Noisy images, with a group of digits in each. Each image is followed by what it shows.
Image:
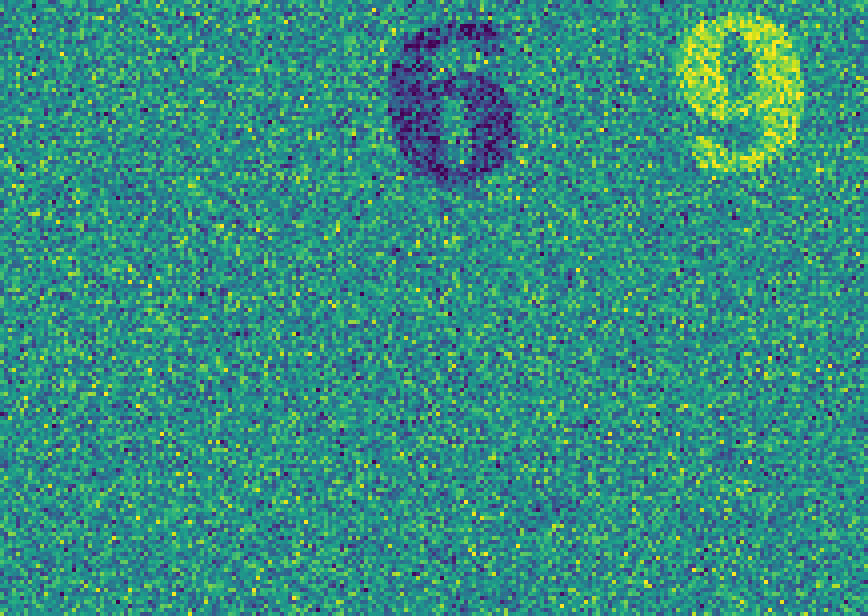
top middle: dark 6; top right: light 9
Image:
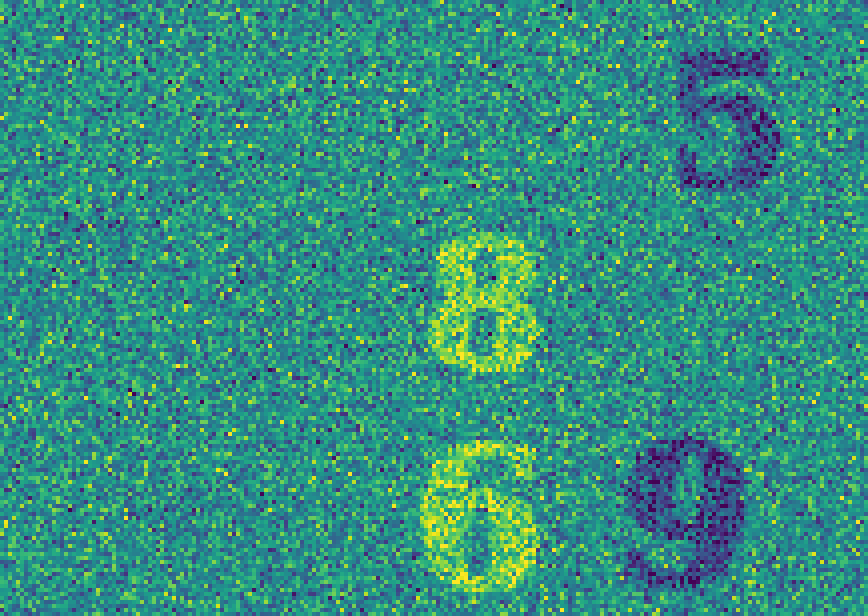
top right: dark 5; centre: light 8; bottom middle: light 6; bottom right: dark 9
